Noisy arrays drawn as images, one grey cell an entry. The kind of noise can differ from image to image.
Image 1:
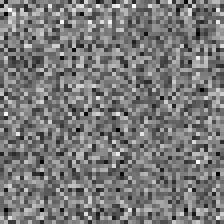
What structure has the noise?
low rank plus noise
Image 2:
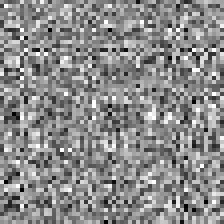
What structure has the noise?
low rank plus noise
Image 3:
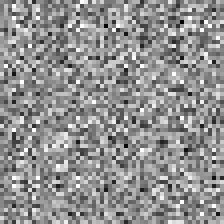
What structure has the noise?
low rank plus noise
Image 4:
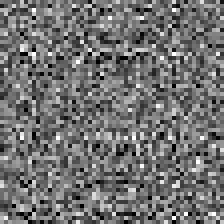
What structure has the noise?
low rank plus noise
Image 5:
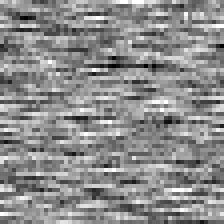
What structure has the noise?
streaked along the rows
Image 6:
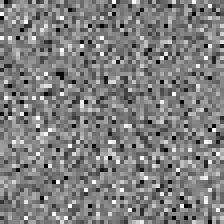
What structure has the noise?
heavy tails
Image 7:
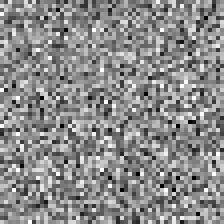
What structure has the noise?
independent entries
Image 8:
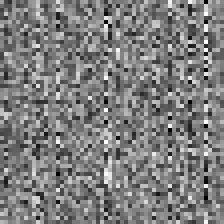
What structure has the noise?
columns of uneven size
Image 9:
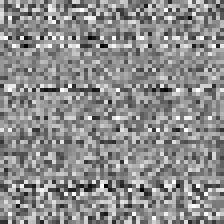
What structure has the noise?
rows of uneven size
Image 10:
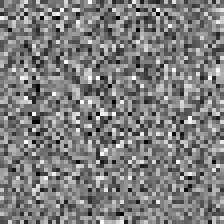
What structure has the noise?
low rank plus noise
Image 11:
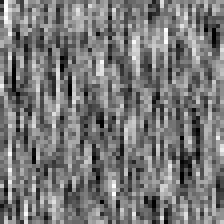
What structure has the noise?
streaked along the columns
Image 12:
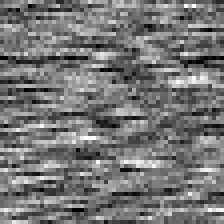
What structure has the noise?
streaked along the rows
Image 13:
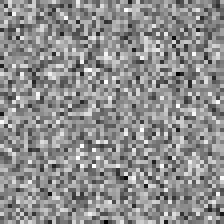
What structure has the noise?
independent entries
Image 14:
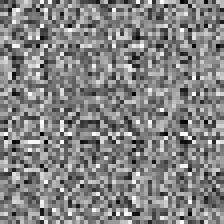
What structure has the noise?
low rank plus noise
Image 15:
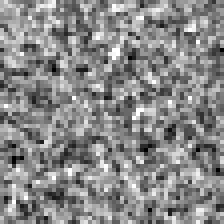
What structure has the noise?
blotchy
